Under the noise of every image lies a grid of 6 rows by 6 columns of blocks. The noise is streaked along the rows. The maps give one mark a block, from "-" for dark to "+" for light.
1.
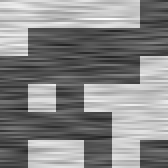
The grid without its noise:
+ + + + + -
+ - - - - -
- - - - - +
- + - + + +
- - - - + +
- + + - + -
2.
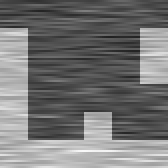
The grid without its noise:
- - - - - -
+ - - - - +
+ - - - - +
+ - - - - -
+ - - + - -
+ + + + + +
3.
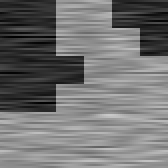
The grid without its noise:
- - + + - -
- - + + + -
- - - + + +
- - + + + +
+ + + + + +
+ + + + + +
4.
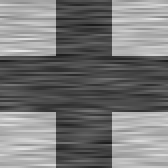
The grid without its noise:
+ + - - + +
+ + - - + +
- - - - - -
- - - - - -
+ + - - + +
+ + - - + +
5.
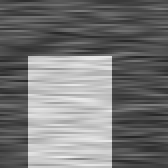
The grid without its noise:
- - - - - -
- - - - - -
- + + + - -
- + + + - -
- + + + - -
- + + + - -
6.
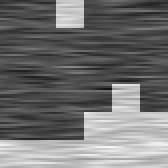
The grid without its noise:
- - + - - -
- - - - - -
- - - - - -
- - - - + -
- - - + + +
+ + + + + +
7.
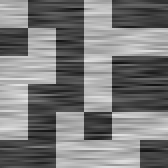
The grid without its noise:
+ - - + - -
- + - + + +
+ + - + - -
+ - - + - -
+ - + - + +
- - + + + -
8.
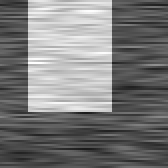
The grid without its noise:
- + + + - -
- + + + - -
- + + + - -
- + + + - -
- - - - - -
- - - - - -
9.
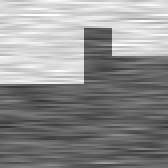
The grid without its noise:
+ + + + + +
+ + + - + +
+ + + - - -
- - - - - -
- - - - - -
- - - - - -
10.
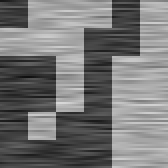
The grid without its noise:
- + + + - +
+ + + - - +
- - + - + +
- - + - + +
- + - - + +
- - - - + +
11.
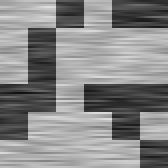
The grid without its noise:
+ + - + - -
+ - + + + +
+ - + + + +
- - + - - -
- + + + - +
+ + + + + -
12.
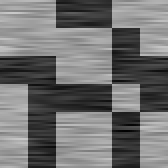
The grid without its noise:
+ + - - + +
+ + + + - +
- - + + - -
+ - - - + -
+ - + + - +
+ - + + - +
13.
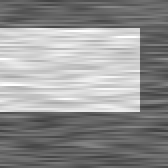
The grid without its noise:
- - - - - -
+ + + + + -
+ + + + + -
+ + + + + -
- - - - - -
- - - - - -
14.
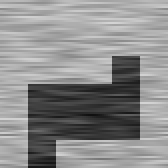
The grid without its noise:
+ + + + + +
+ + + + + +
+ + + + - +
+ - - - - +
+ - - - - +
+ - + + + +
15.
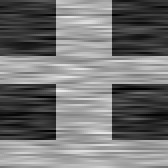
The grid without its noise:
- - + + - -
- - + + - -
+ + + + + +
- - + + - -
- - + + - -
+ + + + + +
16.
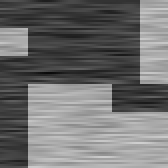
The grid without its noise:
- - - - - +
+ - - - - +
- - - - - +
- + + + - -
- + + + + +
- + + + + +
